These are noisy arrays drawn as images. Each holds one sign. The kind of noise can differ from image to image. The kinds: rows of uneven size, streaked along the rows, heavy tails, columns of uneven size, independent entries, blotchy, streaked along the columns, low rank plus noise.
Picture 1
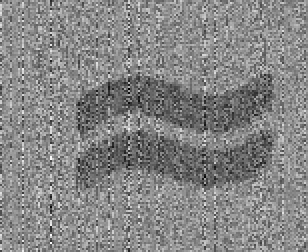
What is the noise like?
columns of uneven size
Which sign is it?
approximately sign
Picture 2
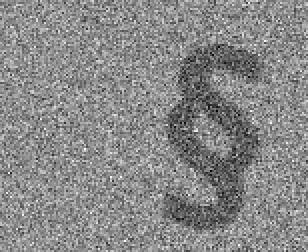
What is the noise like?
independent entries
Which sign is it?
section sign
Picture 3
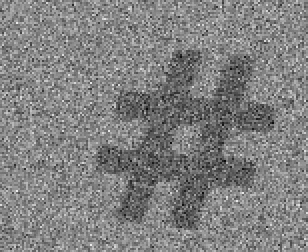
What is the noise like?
independent entries
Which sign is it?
hash sign
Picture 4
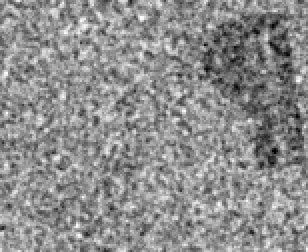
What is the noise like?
blotchy
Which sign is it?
pilcrow
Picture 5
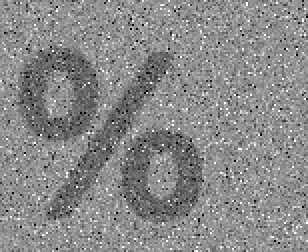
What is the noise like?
heavy tails
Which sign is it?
percent sign
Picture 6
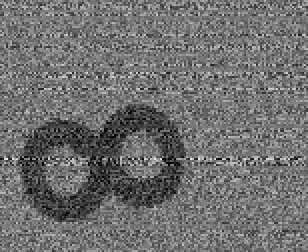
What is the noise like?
rows of uneven size
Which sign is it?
infinity sign
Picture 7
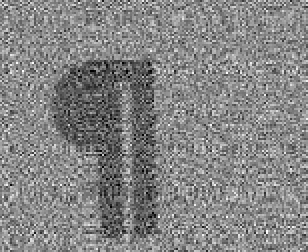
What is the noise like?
low rank plus noise
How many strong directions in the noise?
three or four
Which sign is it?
pilcrow
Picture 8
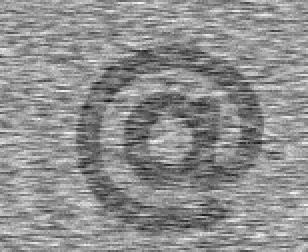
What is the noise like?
streaked along the rows
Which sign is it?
at sign
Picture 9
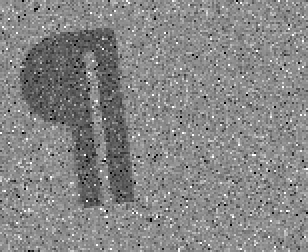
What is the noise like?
heavy tails
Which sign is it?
pilcrow
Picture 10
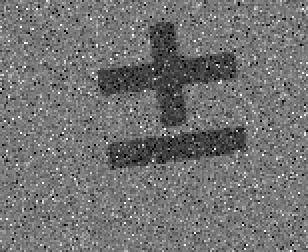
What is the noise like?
heavy tails
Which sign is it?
plus-minus sign
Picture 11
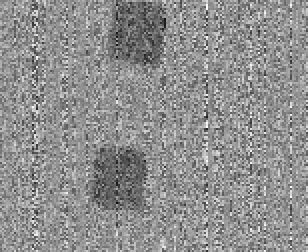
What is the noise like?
columns of uneven size
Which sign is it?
colon
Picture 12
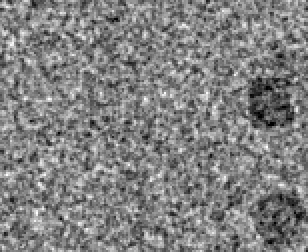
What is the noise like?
blotchy
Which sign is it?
colon
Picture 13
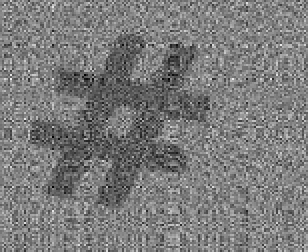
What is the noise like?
low rank plus noise
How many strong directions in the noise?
three or four
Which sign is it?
hash sign
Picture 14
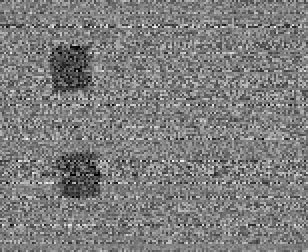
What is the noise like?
rows of uneven size
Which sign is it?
colon
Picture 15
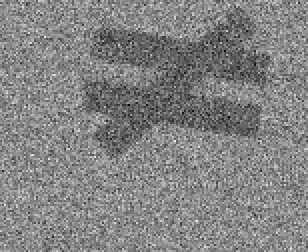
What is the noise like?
independent entries
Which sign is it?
not-equal sign
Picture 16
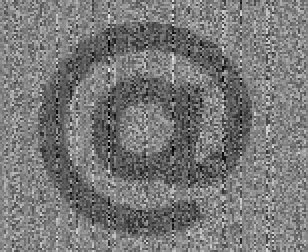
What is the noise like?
columns of uneven size
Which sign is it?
at sign
